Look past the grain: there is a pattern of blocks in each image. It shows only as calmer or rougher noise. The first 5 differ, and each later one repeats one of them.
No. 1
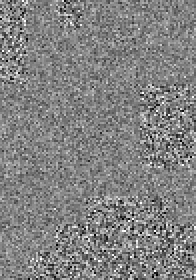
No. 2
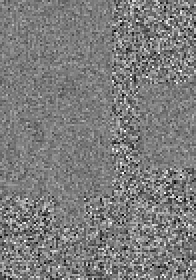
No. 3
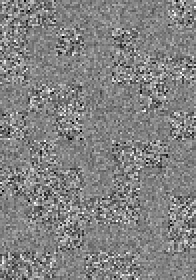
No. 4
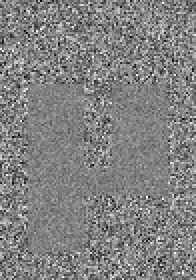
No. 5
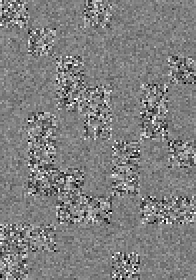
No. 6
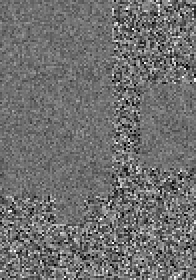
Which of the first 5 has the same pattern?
2
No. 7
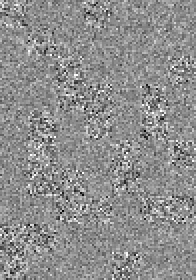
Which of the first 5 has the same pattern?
5
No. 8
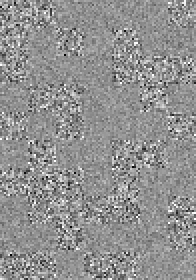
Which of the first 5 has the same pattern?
3
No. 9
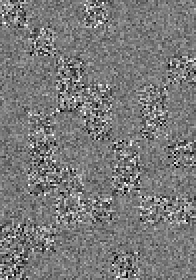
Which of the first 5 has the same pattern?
5
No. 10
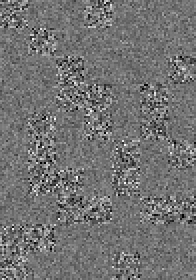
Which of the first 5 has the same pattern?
5
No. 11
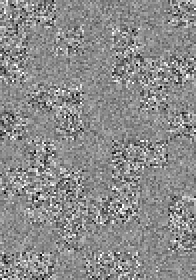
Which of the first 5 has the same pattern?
3
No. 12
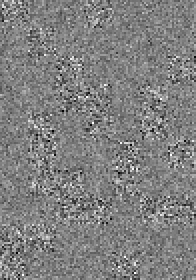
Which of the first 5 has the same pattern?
5
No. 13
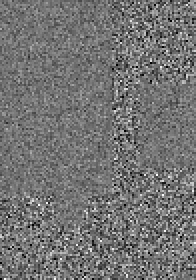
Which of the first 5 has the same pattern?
2
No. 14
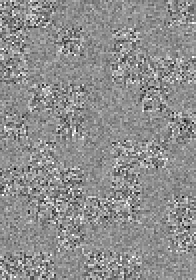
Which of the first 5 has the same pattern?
3
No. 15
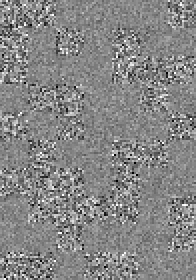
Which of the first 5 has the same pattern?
3
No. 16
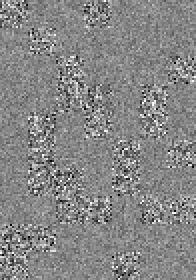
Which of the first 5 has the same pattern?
5
